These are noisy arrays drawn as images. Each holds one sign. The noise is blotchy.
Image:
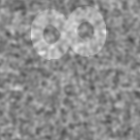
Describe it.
light infinity sign
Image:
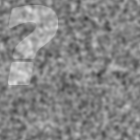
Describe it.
light question mark
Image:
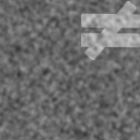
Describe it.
light not-equal sign, top right
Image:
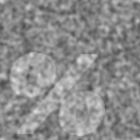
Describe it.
light percent sign
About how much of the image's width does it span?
two thirds
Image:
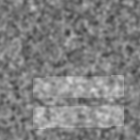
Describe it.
light equals sign
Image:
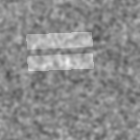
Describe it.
light equals sign
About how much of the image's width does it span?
half
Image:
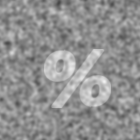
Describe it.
light percent sign
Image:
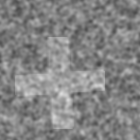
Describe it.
light plus sign
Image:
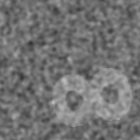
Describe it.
light infinity sign
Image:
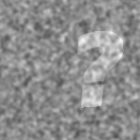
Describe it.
light question mark
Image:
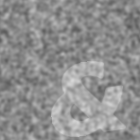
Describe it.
light ampersand
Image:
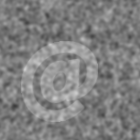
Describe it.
light at sign
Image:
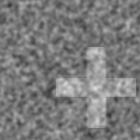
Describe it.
light plus sign
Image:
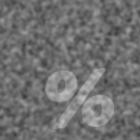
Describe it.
light percent sign
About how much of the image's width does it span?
half
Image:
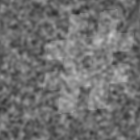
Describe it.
light hash sign
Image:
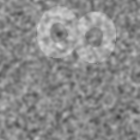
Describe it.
light infinity sign
